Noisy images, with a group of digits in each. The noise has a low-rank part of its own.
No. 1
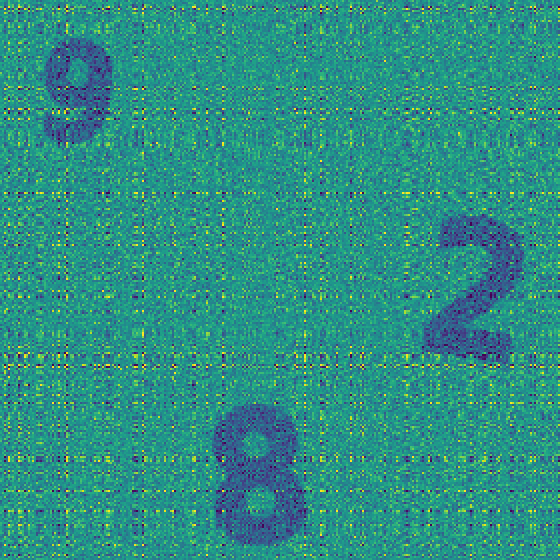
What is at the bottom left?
nothing
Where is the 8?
bottom middle
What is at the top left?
9
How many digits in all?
3
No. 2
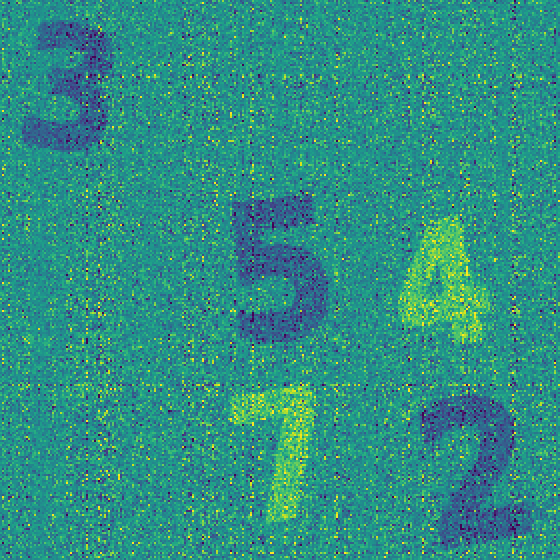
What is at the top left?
3
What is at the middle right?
4
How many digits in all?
5
